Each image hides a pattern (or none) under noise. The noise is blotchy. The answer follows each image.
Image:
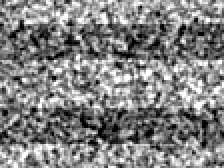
horizontal stripes
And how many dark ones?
2
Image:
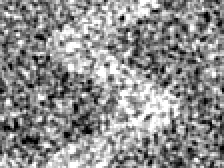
a wavy band
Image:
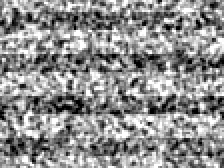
horizontal stripes
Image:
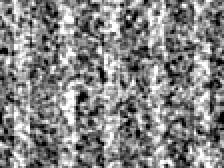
vertical stripes
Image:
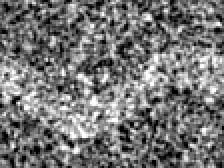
a wavy band
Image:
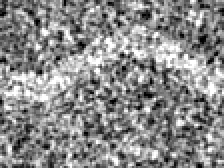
a wavy band
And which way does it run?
left to right
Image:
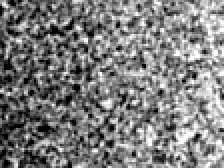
a smooth slope
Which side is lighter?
right
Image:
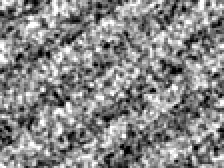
diagonal stripes
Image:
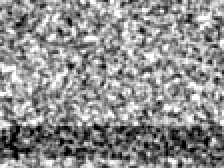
one horizontal stripe
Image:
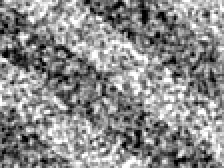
diagonal stripes
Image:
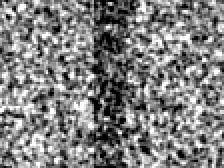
one vertical stripe
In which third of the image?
middle
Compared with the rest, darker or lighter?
darker
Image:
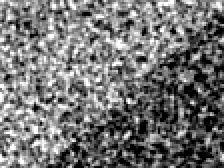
a sharp edge
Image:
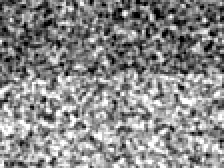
a sharp edge
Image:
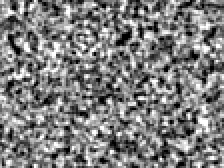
only noise
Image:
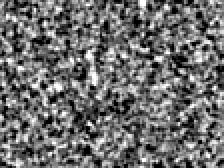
only noise
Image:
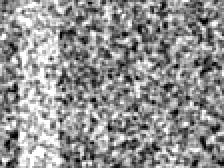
one vertical stripe
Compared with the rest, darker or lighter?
lighter
